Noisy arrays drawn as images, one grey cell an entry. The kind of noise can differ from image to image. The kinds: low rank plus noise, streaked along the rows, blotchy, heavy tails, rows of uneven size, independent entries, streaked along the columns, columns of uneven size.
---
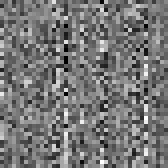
columns of uneven size
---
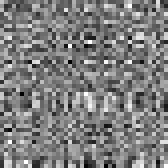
low rank plus noise
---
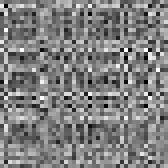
low rank plus noise
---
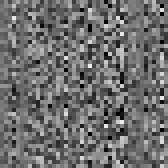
columns of uneven size
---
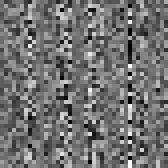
columns of uneven size
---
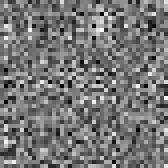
low rank plus noise
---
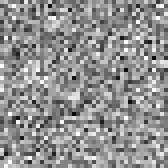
independent entries
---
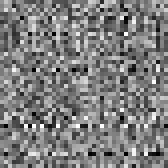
low rank plus noise
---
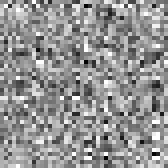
low rank plus noise
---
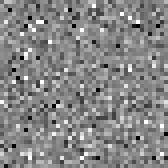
heavy tails
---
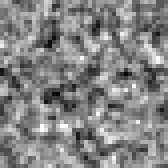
blotchy
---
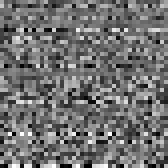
rows of uneven size
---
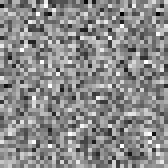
low rank plus noise
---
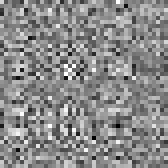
low rank plus noise
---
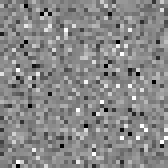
heavy tails
